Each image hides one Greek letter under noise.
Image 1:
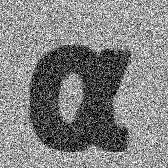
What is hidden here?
dark alpha
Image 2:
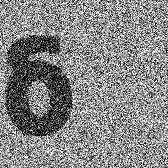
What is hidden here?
dark delta
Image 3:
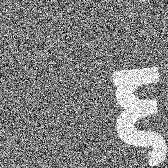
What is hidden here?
light xi
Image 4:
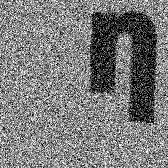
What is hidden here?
dark eta
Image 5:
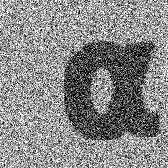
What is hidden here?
dark alpha
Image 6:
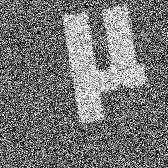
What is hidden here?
light mu
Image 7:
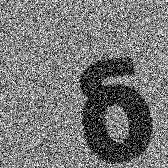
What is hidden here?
dark delta
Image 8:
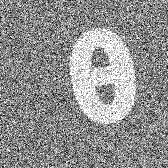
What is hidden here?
light theta
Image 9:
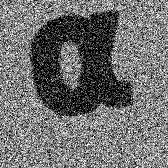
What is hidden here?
dark alpha
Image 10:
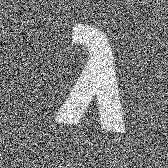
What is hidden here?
light lambda
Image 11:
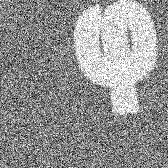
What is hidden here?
light phi
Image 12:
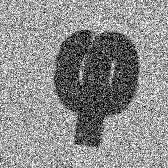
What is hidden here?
dark phi
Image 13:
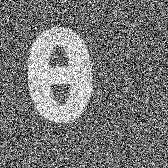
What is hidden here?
light theta
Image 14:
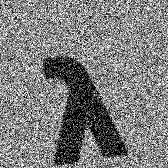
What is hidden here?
dark lambda
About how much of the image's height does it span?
two thirds
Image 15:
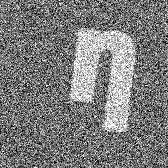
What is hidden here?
light eta
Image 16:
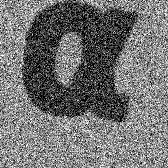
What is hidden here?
dark alpha
